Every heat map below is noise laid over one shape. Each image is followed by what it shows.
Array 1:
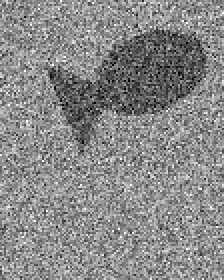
fish
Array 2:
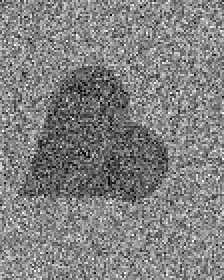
heart
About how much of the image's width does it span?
two thirds
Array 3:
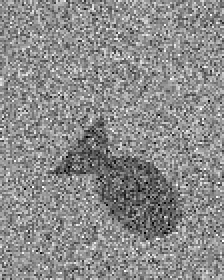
fish
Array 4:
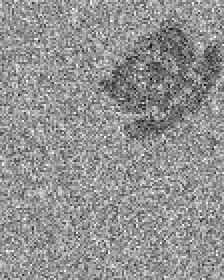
telephone
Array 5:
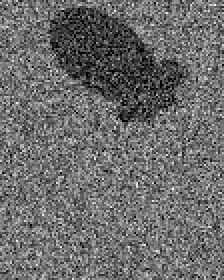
footprint
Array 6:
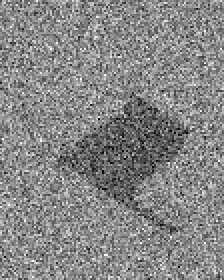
flag
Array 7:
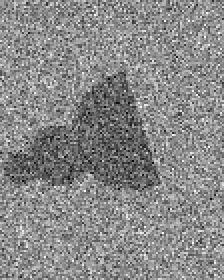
chess pawn
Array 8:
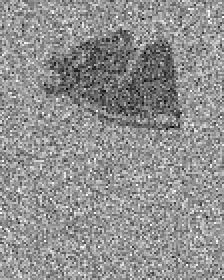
chess knight
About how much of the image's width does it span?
two thirds
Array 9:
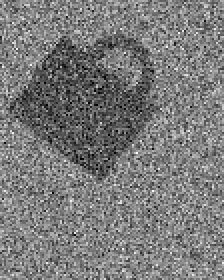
cup
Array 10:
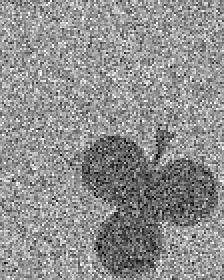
club
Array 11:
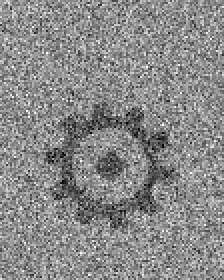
gear
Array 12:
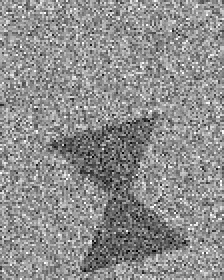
bow tie
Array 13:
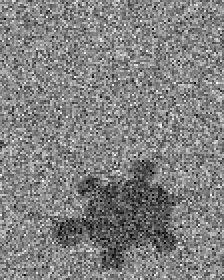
turtle
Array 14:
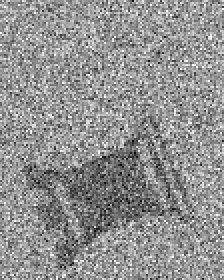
chess rook
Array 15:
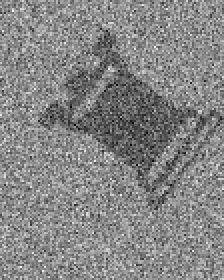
chess rook
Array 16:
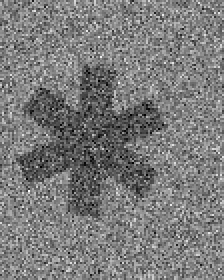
asterisk
